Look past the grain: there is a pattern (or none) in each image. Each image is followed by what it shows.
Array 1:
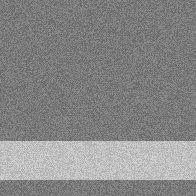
one band of rows
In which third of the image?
bottom
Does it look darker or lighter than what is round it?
lighter
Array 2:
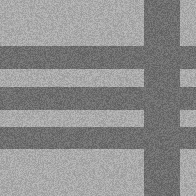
bands of rows crossing bands of columns
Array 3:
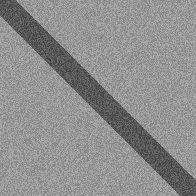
a diagonal band
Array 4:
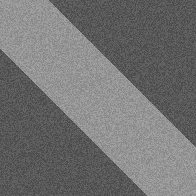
a diagonal band
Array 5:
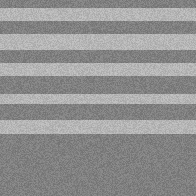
bands of rows
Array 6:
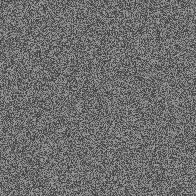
only noise
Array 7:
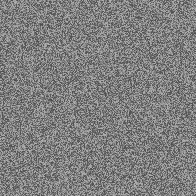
only noise
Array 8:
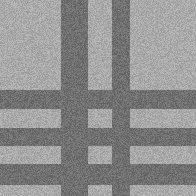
bands of rows crossing bands of columns
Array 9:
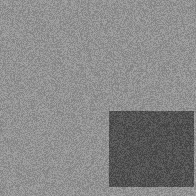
one block
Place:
bottom right
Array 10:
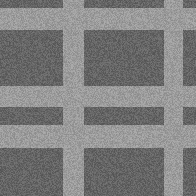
bands of rows crossing bands of columns
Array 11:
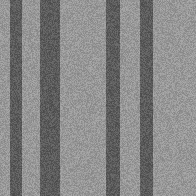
bands of columns
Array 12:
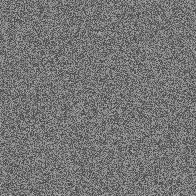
only noise
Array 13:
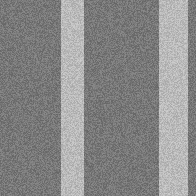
bands of columns
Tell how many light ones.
2
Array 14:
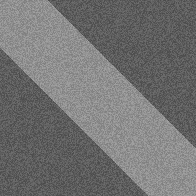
a diagonal band
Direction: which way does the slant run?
top left to bottom right
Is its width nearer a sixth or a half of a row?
a half
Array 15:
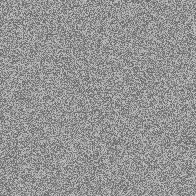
only noise
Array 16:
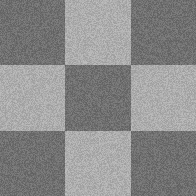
a checkerboard
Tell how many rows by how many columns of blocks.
3 by 3
